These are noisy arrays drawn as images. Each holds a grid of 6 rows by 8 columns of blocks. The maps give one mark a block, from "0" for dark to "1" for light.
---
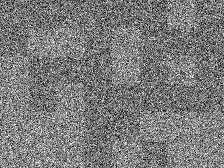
0 0 0 0 0 0 1 0
0 1 1 0 1 0 0 0
1 0 0 0 1 0 1 0
1 0 1 0 0 0 0 0
1 1 1 0 0 1 1 1
1 1 1 0 1 0 1 1
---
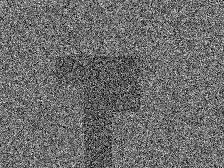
1 1 1 1 1 1 1 1
1 1 1 1 1 1 1 1
1 1 0 0 0 1 1 1
1 1 1 0 0 1 1 1
1 1 1 0 1 1 1 1
1 1 1 0 1 1 1 1
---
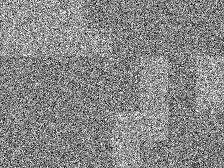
1 1 1 0 0 0 0 0
1 1 1 1 0 0 0 0
0 0 0 0 0 1 0 1
0 0 0 0 0 1 0 1
0 0 0 0 1 1 0 0
0 0 0 0 1 0 0 0
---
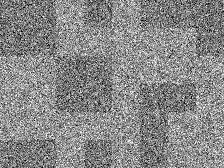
0 0 1 0 1 0 0 0
0 0 1 1 1 1 1 0
1 1 0 0 1 1 1 1
1 1 0 0 1 0 0 1
1 1 1 1 1 0 1 1
0 0 1 0 1 0 1 1
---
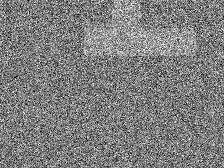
0 0 0 0 1 0 0 0
0 0 0 1 1 1 1 0
0 0 0 0 0 0 0 0
0 0 0 0 0 0 0 0
0 0 0 0 0 0 0 0
0 0 0 0 0 0 0 0
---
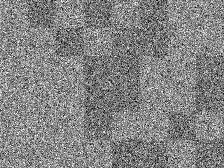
1 0 1 0 1 0 1 1
1 1 0 1 0 0 1 1
1 1 1 0 0 1 1 0
1 1 1 0 0 1 1 0
1 1 1 0 1 1 0 1
1 1 1 1 0 0 1 0
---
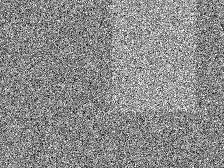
0 0 0 0 1 1 1 0
0 0 0 0 1 1 1 0
0 0 0 0 1 1 1 0
0 0 0 0 1 1 1 0
0 0 0 0 0 0 0 0
0 0 0 0 0 0 0 0
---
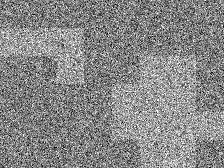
0 0 0 0 0 0 0 0
1 1 1 0 0 0 0 0
0 0 1 0 0 1 1 0
0 0 0 0 1 1 1 0
0 0 0 0 1 1 1 1
0 0 0 0 0 1 1 0
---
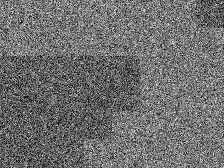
1 1 1 1 1 1 1 0
1 1 1 1 1 1 1 1
0 0 0 0 0 1 1 1
0 0 0 0 0 1 1 1
0 0 0 0 1 1 1 1
0 0 0 1 1 1 1 1
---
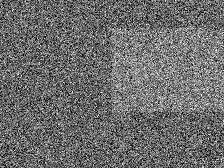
0 0 0 0 0 0 0 0
0 0 0 0 1 1 1 1
0 0 0 0 1 1 1 1
0 0 0 0 1 1 1 1
0 0 0 0 0 0 0 0
0 0 0 0 0 0 0 0
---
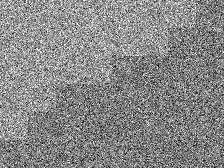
1 1 1 1 1 1 1 0
1 1 1 1 1 1 0 0
1 1 1 1 0 0 0 0
1 1 0 0 0 0 0 0
1 0 0 0 0 0 0 0
0 0 0 0 0 0 0 0
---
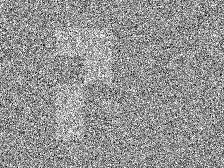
0 0 0 0 0 0 0 0
0 0 1 1 0 0 0 0
0 0 0 1 0 0 0 0
0 0 1 0 0 0 0 0
0 0 1 0 0 0 0 0
0 0 0 0 0 0 0 0
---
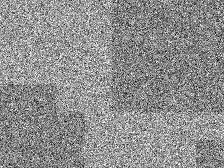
1 1 1 1 0 0 0 0
1 1 1 1 0 0 0 0
1 1 1 1 0 0 0 0
0 0 1 1 0 0 0 0
0 0 0 1 1 1 1 1
0 0 0 1 1 1 1 0
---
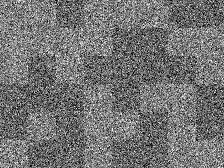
1 1 0 1 1 1 0 0
1 1 1 1 0 0 1 1
1 0 1 0 0 0 0 1
0 0 0 1 0 1 1 0
0 1 0 1 1 0 1 0
1 0 0 1 0 0 1 1
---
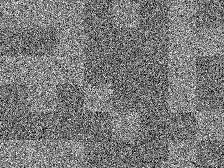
1 1 1 0 1 0 1 0
0 0 1 0 0 0 1 1
1 1 1 0 0 0 1 0
0 1 0 1 0 0 1 0
0 0 0 0 1 0 0 1
1 1 1 0 0 0 1 0
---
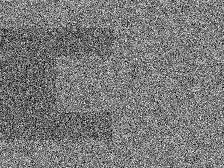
1 1 1 1 1 1 1 1
0 0 0 0 1 1 1 1
0 0 1 1 1 1 1 1
0 0 1 1 1 1 1 1
0 0 0 0 1 1 1 1
1 1 1 1 1 1 1 1
